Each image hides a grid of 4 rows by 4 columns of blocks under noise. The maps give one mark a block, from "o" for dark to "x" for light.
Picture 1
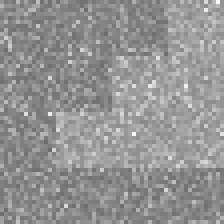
o o o x
o o x x
o x x x
o o o o
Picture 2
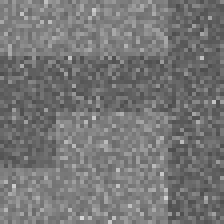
x x x o
o o o o
o x x o
x x x o
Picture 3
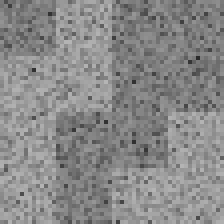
o x o o
x x o o
x o o x
x o x x
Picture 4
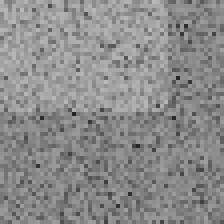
x x x o
x x x o
o o o o
o o o o
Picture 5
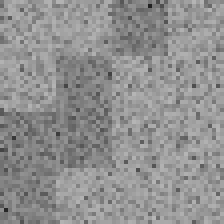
x x o x
x o x x
o o x x
o x x x
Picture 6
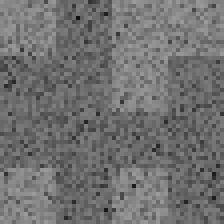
x o x x
o o x o
o o o o
x o x o
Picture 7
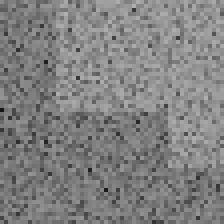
o x x x
o x x x
o o o x
o o o o
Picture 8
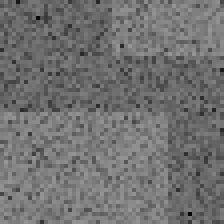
o o x x
o o o o
x x x o
x x x o
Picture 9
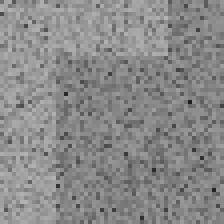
x x x o
x o o o
x o o o
x o o o
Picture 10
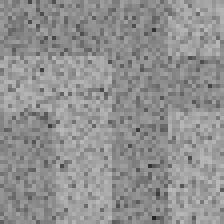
o o o x
x x o o
o x o x
o x o x
